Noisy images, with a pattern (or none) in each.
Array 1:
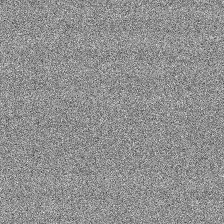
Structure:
bands of rows
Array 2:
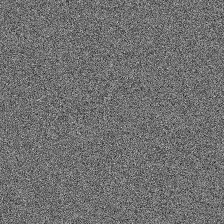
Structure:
only noise
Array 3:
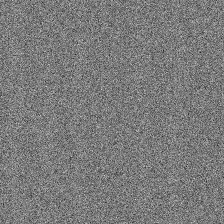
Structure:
bands of columns
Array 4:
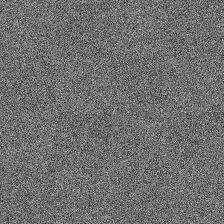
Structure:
a checkerboard
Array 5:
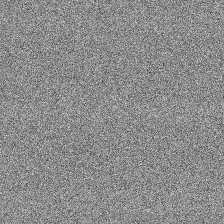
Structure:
bands of rows
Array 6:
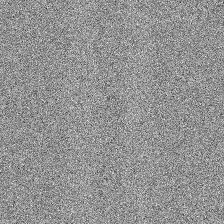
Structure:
bands of columns
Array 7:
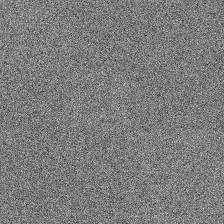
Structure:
blocks along the diagonal
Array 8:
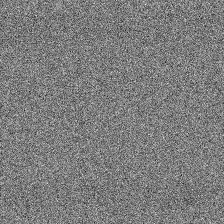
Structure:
bands of rows
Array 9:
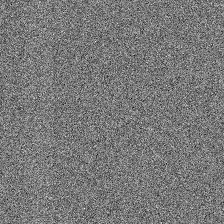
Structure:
one band of columns
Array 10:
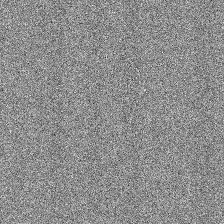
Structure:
bands of columns
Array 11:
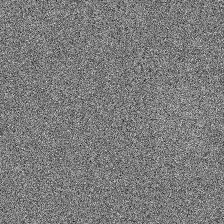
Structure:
one block
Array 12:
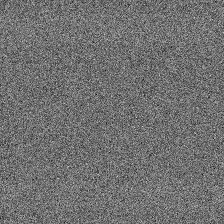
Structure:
bands of rows
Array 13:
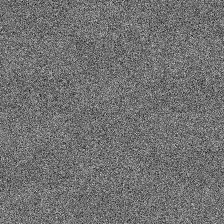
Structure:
a checkerboard
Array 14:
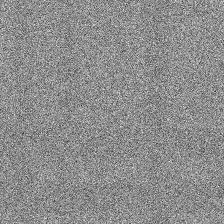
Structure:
bands of rows crossing bands of columns
